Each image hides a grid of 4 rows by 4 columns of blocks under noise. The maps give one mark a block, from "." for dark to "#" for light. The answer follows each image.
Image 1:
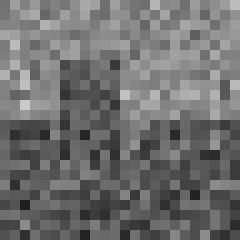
####
#.##
....
....
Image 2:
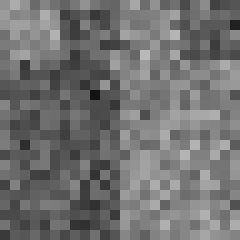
#.#.
..##
..##
..##
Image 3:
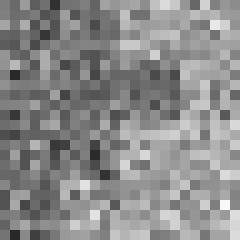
..##
...#
..##
.###
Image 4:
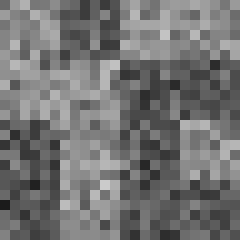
#.##
##..
.#.#
.#..
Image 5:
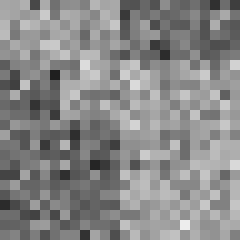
##..
.###
..##
..##
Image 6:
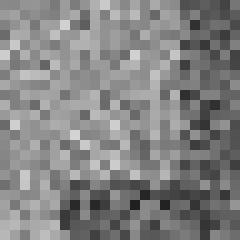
###.
###.
###.
#...
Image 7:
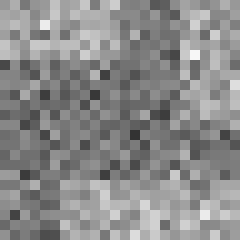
##.#
...#
....
.###
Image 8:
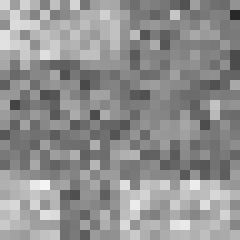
##..
....
....
#.##
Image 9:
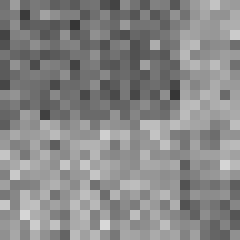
...#
...#
####
###.
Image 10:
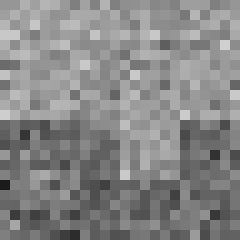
####
####
..#.
....
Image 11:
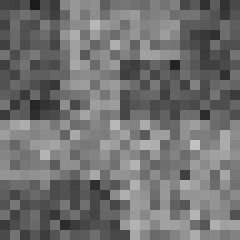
.##.
.#..
####
..##
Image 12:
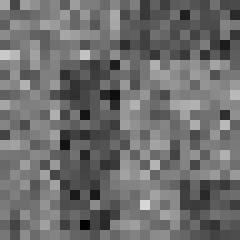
##..
#.##
#.##
#.#.
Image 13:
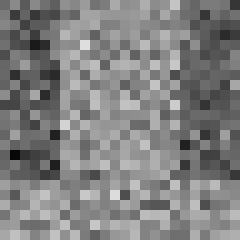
.##.
.##.
.##.
####
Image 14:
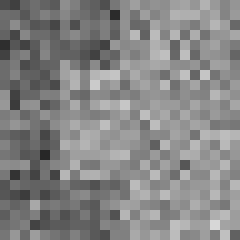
..##
.###
.###
..##
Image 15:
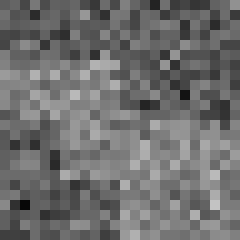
....
##..
.###
..##
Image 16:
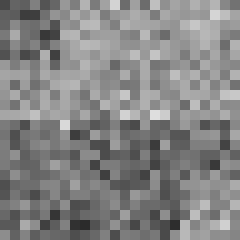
.###
####
....
...#
